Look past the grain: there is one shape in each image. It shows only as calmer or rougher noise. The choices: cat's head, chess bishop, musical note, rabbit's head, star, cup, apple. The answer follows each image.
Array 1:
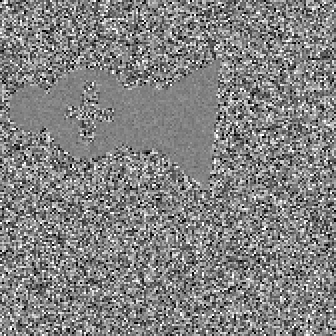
calm chess bishop
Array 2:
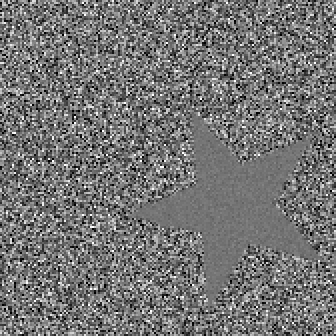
calm star
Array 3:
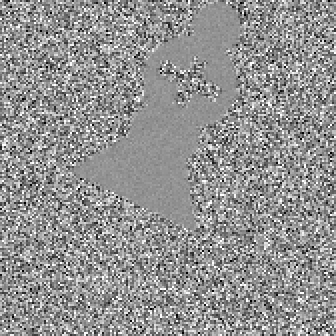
calm chess bishop
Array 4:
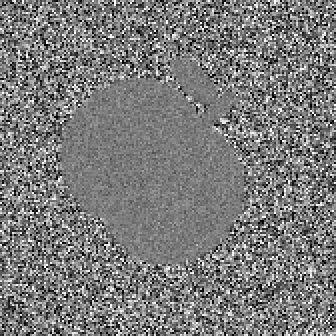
calm apple
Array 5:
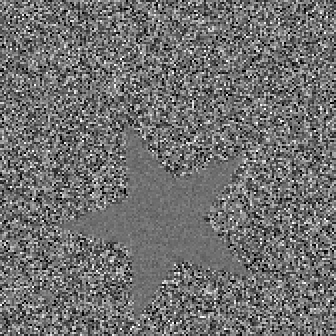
calm star
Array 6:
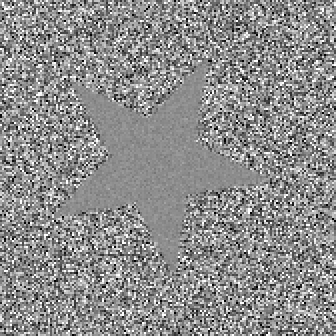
calm star
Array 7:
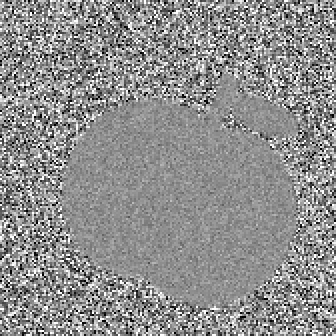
calm apple
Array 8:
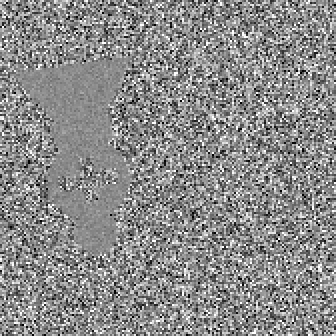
calm chess bishop
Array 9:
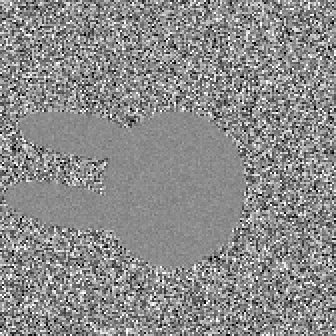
calm rabbit's head
